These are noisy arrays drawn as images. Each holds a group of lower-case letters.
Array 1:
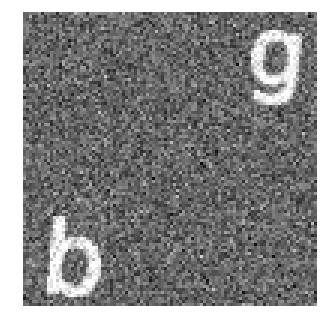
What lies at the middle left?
nothing
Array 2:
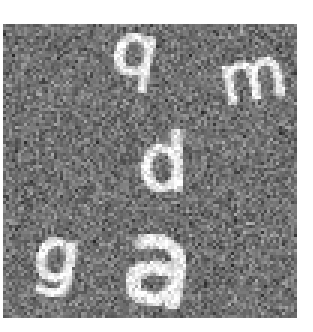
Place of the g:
bottom left
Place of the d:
centre
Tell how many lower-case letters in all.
5
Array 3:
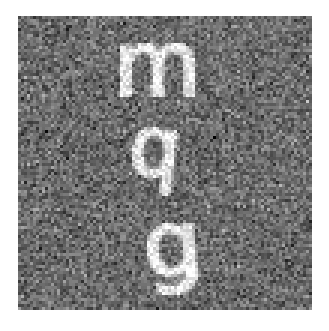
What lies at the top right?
nothing
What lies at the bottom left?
nothing
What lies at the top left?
nothing
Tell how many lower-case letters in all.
3
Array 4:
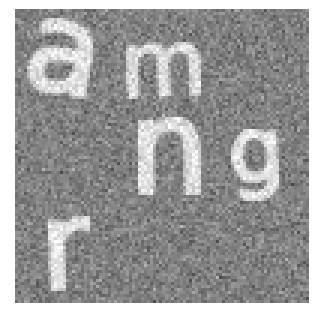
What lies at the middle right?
g
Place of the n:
centre
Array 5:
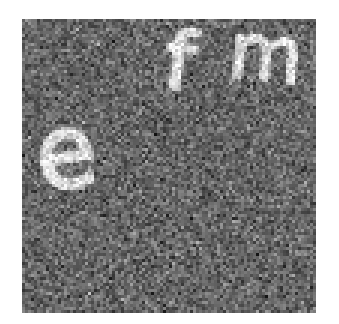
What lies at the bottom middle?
nothing
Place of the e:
middle left
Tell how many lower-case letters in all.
3
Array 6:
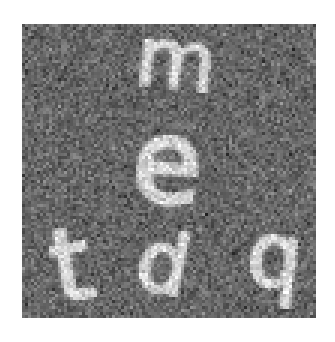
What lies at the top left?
nothing
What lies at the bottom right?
q
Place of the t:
bottom left
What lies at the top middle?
m
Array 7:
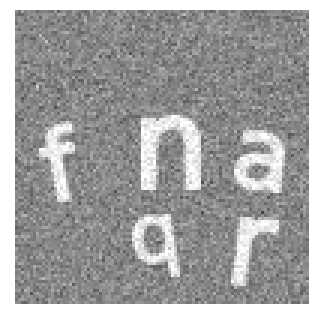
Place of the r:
bottom right
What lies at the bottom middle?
q
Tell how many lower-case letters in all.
5
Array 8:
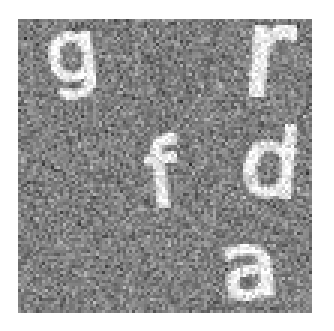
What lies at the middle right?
d
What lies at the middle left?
nothing
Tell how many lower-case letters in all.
5
